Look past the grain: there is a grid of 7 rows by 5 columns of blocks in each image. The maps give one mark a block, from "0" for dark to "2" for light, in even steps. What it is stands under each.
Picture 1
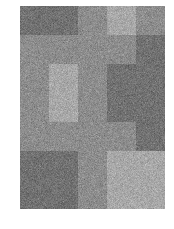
00121
11110
12100
12100
11110
00122
00122
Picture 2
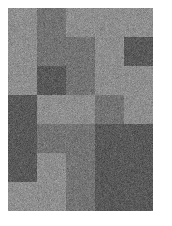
21222
21120
20122
02212
01100
02100
22100
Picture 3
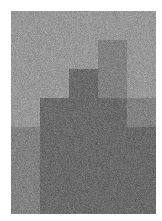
22222
22212
22012
20001
10000
10000
10000
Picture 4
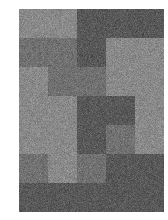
22000
11022
21122
22002
22012
12100
00000
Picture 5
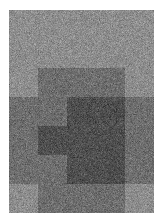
22222
22222
21112
11001
10001
11001
21112
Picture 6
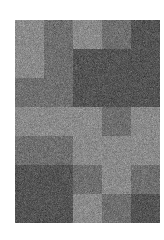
21210
21000
11000
22212
11222
00121
00210
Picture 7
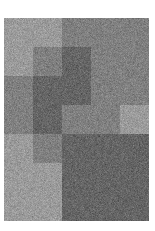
22111
21011
10011
10112
21000
22000
22000
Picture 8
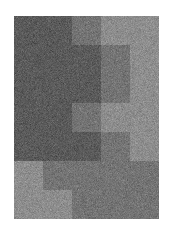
00122
00012
00012
00122
00012
21111
22111
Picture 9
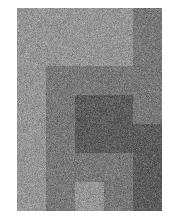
22221
22221
21111
21001
21000
21110
21210
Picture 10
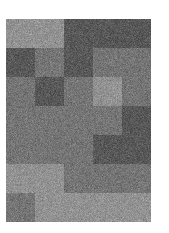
22000
01011
10121
11110
11100
22111
12222
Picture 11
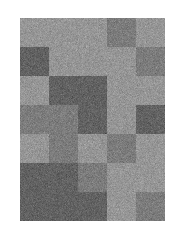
22212
02221
20022
11020
21212
00122
00021
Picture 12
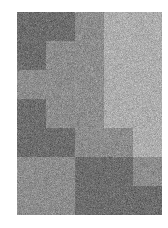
00122
01122
11122
01122
00112
11001
11000
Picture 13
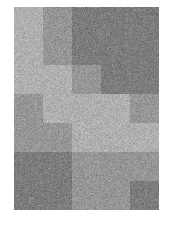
21000
21000
22100
12221
11222
00111
00110
